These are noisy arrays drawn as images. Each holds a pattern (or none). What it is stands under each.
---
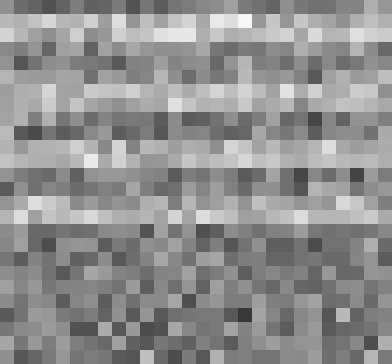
bands of rows
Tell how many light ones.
4
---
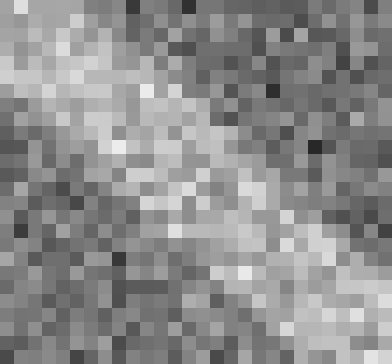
a diagonal band
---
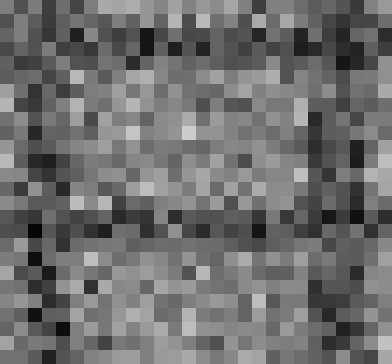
bands of rows crossing bands of columns
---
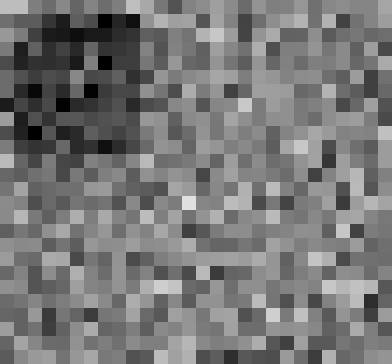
one block
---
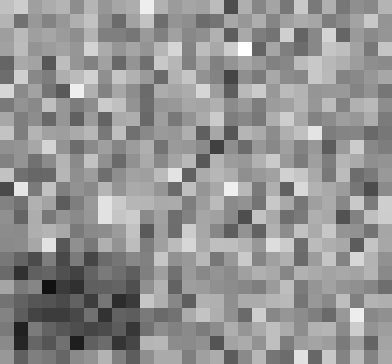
one block
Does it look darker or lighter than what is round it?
darker
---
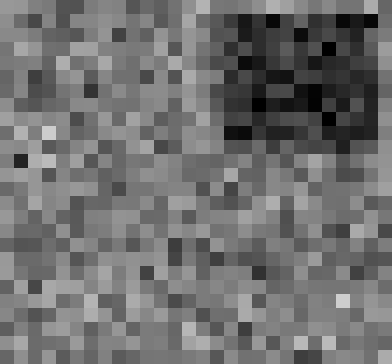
one block
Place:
top right
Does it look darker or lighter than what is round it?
darker
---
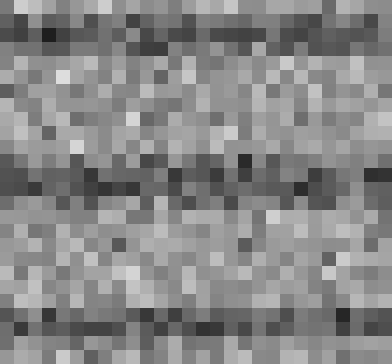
bands of rows
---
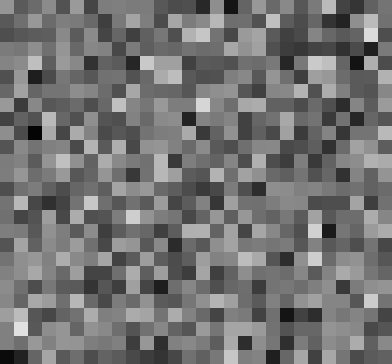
only noise
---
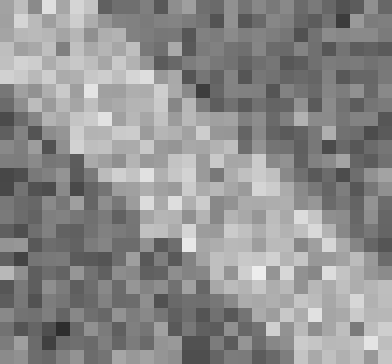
a diagonal band
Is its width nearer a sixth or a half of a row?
a half
